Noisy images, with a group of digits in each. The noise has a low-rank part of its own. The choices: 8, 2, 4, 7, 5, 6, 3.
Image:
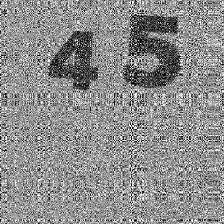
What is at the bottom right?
nothing
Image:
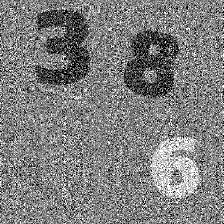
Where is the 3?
top left
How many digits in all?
3
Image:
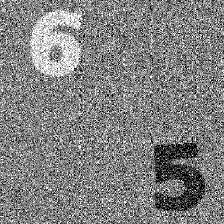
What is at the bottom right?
5
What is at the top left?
6
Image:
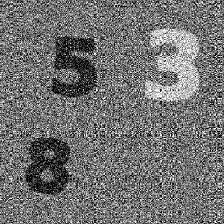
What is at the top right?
3
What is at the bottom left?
8
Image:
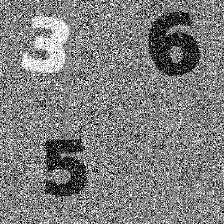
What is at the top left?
3
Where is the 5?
bottom left
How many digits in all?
3
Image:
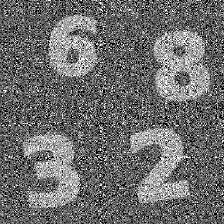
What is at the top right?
8
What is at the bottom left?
3
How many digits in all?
4
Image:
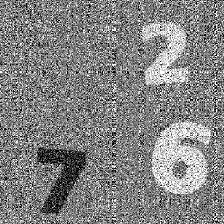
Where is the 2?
top right
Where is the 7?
bottom left
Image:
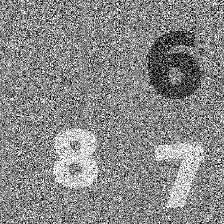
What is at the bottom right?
7
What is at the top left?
nothing
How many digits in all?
3
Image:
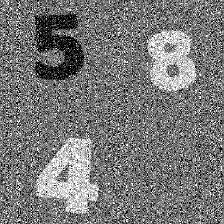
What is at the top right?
8
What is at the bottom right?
nothing
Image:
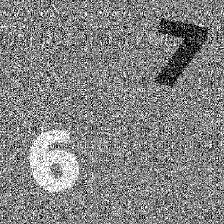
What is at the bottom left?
6
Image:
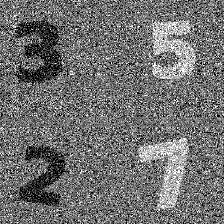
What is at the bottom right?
7
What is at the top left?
3
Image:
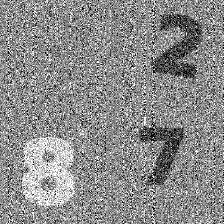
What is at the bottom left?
8
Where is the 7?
bottom right
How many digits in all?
3
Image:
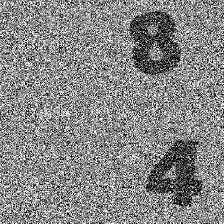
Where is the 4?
bottom right
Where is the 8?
top right
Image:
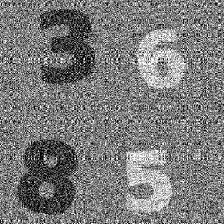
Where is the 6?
top right
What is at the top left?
3
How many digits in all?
4
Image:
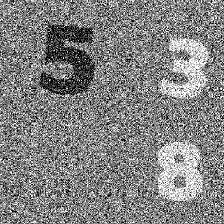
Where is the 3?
top right
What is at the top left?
5
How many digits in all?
3
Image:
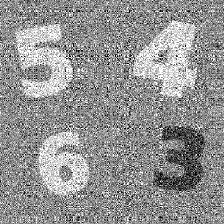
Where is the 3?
bottom right
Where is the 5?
top left
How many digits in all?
4
